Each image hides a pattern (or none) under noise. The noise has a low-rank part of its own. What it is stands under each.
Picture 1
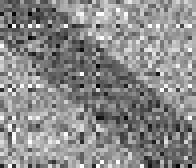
a diagonal band
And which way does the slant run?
top left to bottom right
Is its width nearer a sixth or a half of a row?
a half
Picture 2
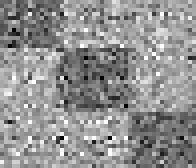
blocks along the diagonal
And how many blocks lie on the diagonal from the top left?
3
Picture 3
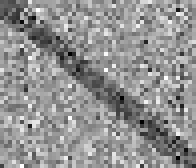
a diagonal band
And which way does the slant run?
top left to bottom right
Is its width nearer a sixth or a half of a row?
a sixth
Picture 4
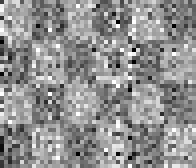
a checkerboard
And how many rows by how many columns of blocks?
4 by 6
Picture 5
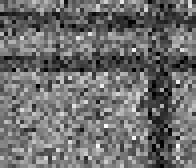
bands of rows crossing bands of columns
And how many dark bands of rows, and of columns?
2 and 1
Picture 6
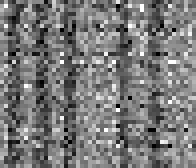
bands of columns
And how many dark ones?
5
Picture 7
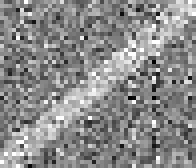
a diagonal band
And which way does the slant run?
bottom left to top right
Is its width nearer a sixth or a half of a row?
a sixth
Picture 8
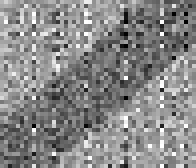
a diagonal band
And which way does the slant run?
bottom left to top right
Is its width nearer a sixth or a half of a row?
a half
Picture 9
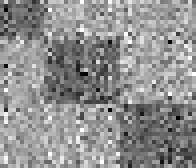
blocks along the diagonal
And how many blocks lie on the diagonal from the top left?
3
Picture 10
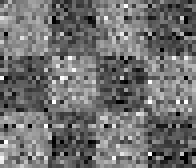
a checkerboard
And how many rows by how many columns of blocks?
3 by 4
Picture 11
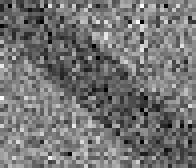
a diagonal band
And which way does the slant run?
top left to bottom right
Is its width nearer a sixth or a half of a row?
a half
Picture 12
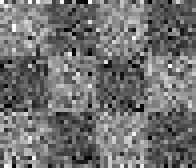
a checkerboard
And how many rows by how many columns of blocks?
3 by 4
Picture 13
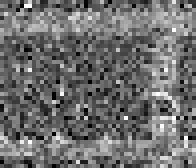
bands of rows crossing bands of columns
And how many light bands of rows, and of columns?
2 and 1
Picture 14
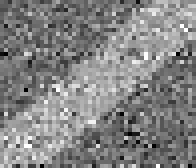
a diagonal band
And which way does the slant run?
bottom left to top right
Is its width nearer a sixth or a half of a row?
a half
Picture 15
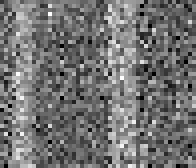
bands of columns
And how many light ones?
2
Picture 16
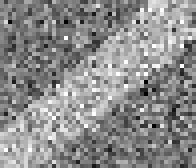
a diagonal band
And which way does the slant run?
bottom left to top right
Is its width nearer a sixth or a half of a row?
a half
